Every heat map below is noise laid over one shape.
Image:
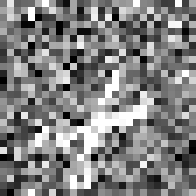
pair of scissors
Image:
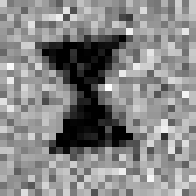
bow tie
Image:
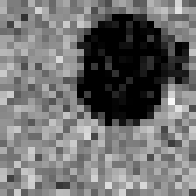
apple
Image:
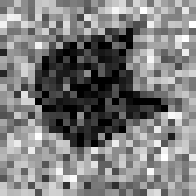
cat's head
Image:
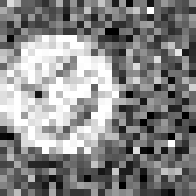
smiling face
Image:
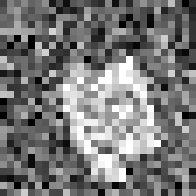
telephone
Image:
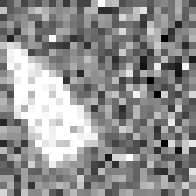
bottle
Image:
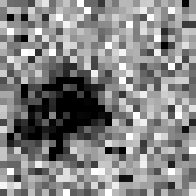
turtle
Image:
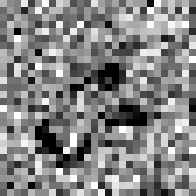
pair of musical notes
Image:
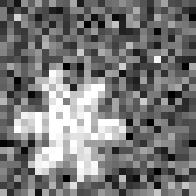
asterisk
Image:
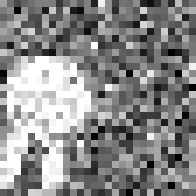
rabbit's head
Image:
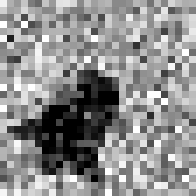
bell
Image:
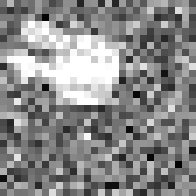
rabbit's head
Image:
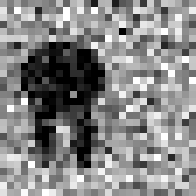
rabbit's head
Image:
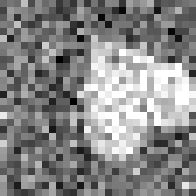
heart
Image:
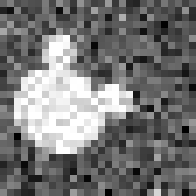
bear's head
